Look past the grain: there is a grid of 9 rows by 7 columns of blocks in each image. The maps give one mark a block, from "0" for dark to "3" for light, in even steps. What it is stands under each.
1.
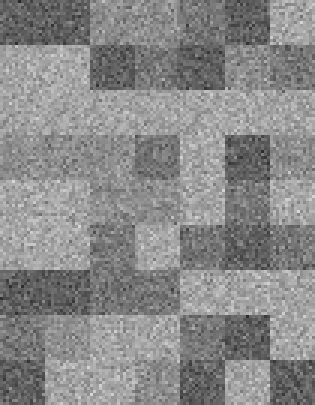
0 0 2 2 1 0 3
3 3 0 1 0 2 1
3 3 3 3 3 3 3
2 2 2 1 3 0 2
3 3 2 2 3 1 3
3 3 1 3 1 0 1
0 0 1 1 3 3 3
1 2 3 3 1 0 3
0 3 3 2 0 3 0
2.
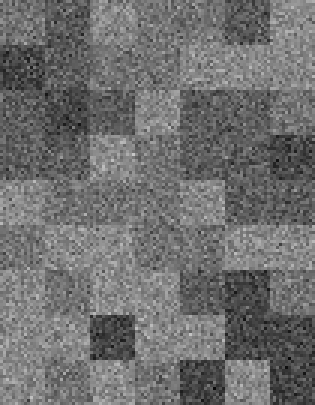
2 1 3 2 2 1 3
0 1 2 2 3 3 3
1 0 1 3 1 1 2
1 1 3 2 1 1 0
3 2 2 2 3 1 1
2 3 3 2 2 3 3
3 2 3 3 1 0 2
3 3 0 3 3 0 0
3 2 3 2 0 3 0
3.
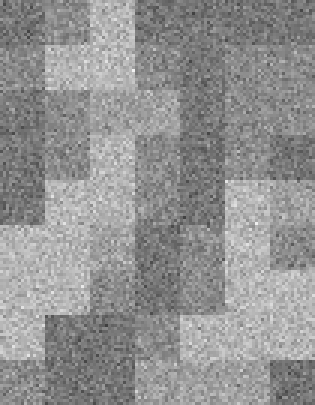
0 1 3 0 0 0 0
1 3 3 1 0 1 1
0 1 2 2 0 1 1
0 1 3 1 0 1 0
0 3 3 1 0 3 2
3 3 2 0 1 3 1
3 3 1 0 1 3 3
3 0 0 1 3 3 3
1 0 0 2 2 2 0
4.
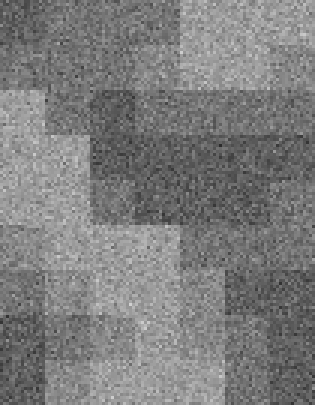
0 1 1 1 3 3 3
1 1 1 2 3 3 2
3 1 0 1 1 1 1
3 3 0 0 0 0 0
3 3 1 0 0 0 1
2 3 3 3 1 1 1
1 2 3 3 2 0 0
0 1 2 3 2 1 0
0 2 3 3 3 1 0
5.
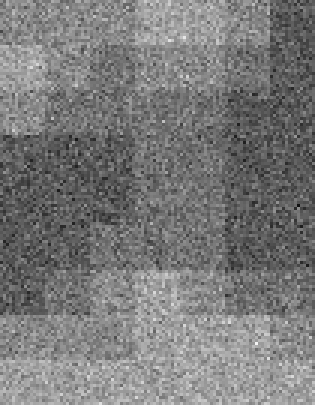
2 2 2 3 3 2 0
3 2 1 2 2 1 0
2 1 1 1 1 0 0
0 0 0 1 1 0 0
0 0 0 1 1 0 0
0 0 1 1 1 0 0
0 1 2 3 2 1 1
2 2 2 3 3 3 2
3 3 3 3 3 3 3
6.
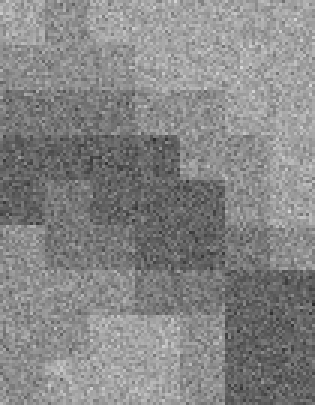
3 2 3 3 3 3 3
2 2 2 3 3 3 3
1 1 1 2 2 3 3
0 0 0 0 2 2 3
0 1 0 0 0 2 3
2 1 1 0 0 1 2
2 2 2 1 1 0 0
2 2 3 3 2 0 0
2 3 3 3 2 0 0
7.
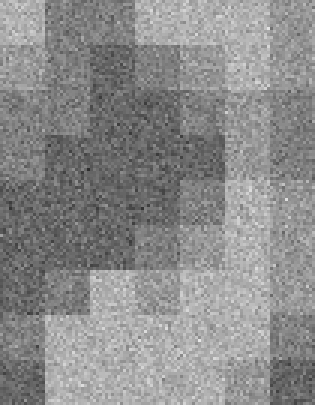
3 1 1 3 3 3 2
2 1 0 1 2 3 2
1 1 0 0 1 2 1
1 0 0 0 0 2 1
0 0 0 0 1 3 2
0 0 0 1 2 3 2
0 1 3 2 3 3 2
1 3 3 3 3 3 1
0 3 3 3 3 2 0
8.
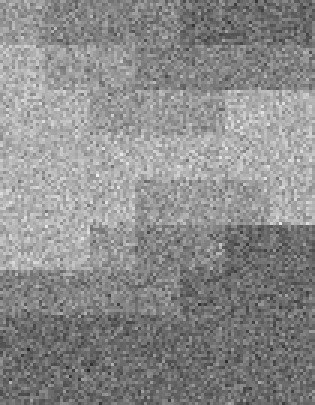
2 1 1 1 0 0 0
3 2 2 1 1 1 1
3 3 2 2 2 3 3
3 3 3 3 3 3 3
3 3 3 2 2 2 3
3 3 2 1 1 0 0
1 1 1 1 0 0 0
0 0 0 0 0 0 0
0 0 0 0 0 0 0
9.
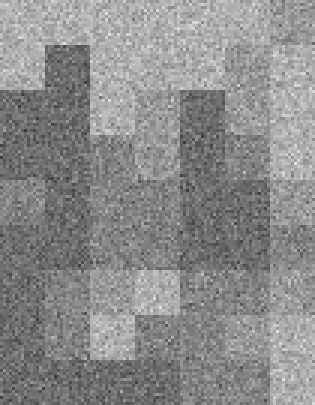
3 3 3 3 3 3 2
3 0 3 3 3 2 3
0 0 3 2 0 2 3
0 0 1 2 0 1 3
1 0 1 1 0 0 2
0 0 1 1 0 0 1
0 1 2 3 1 1 2
0 1 3 1 1 2 3
0 0 0 0 1 1 3
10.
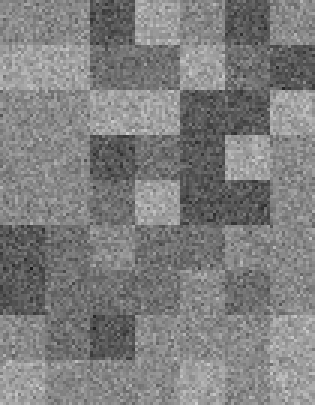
2 2 0 3 2 0 2
3 3 1 1 3 1 0
2 2 3 3 0 0 3
2 2 0 1 0 3 2
2 2 1 3 0 0 2
0 1 2 1 1 2 2
0 1 1 1 2 1 2
2 1 0 2 2 2 3
3 2 2 2 3 2 3
